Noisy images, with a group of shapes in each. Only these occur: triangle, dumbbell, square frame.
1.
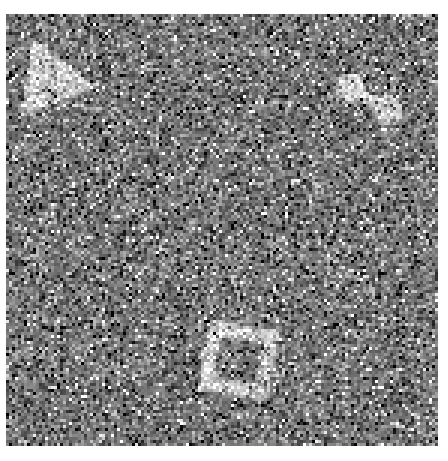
top left: triangle; top right: dumbbell; bottom middle: square frame
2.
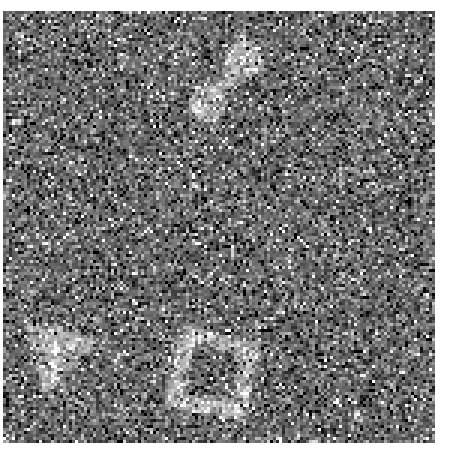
top middle: dumbbell; bottom left: triangle; bottom middle: square frame
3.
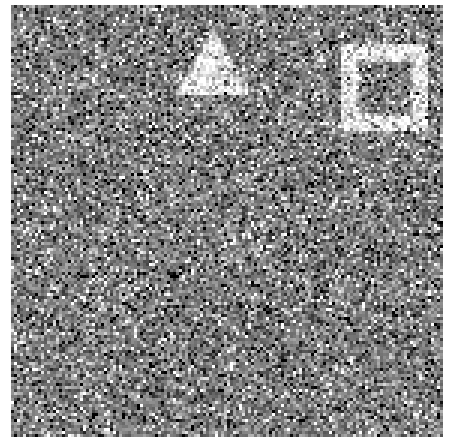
top middle: triangle; top right: square frame
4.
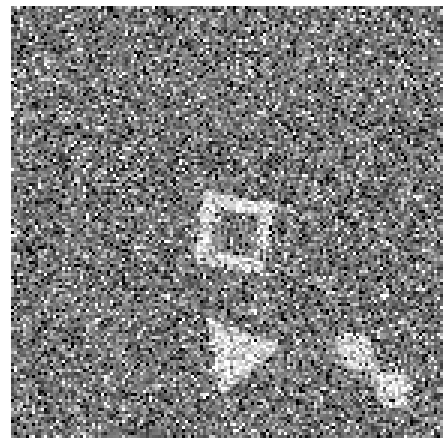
centre: square frame; bottom middle: triangle; bottom right: dumbbell
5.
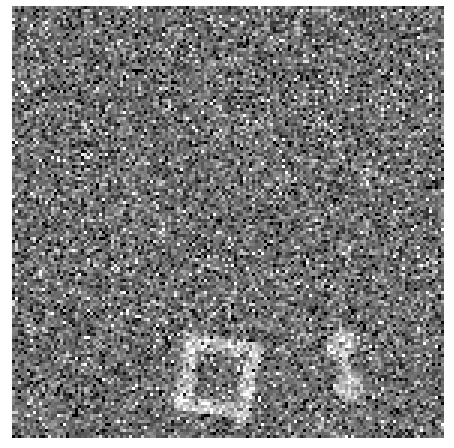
bottom middle: square frame; bottom right: dumbbell
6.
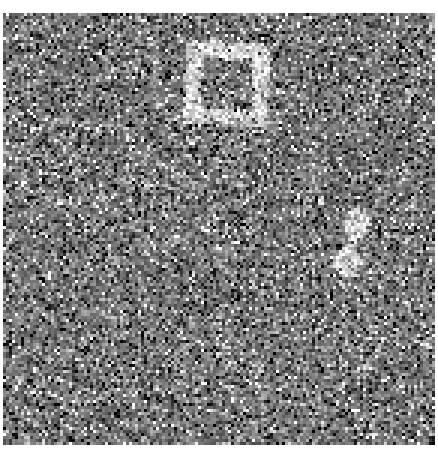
top middle: square frame; middle right: dumbbell
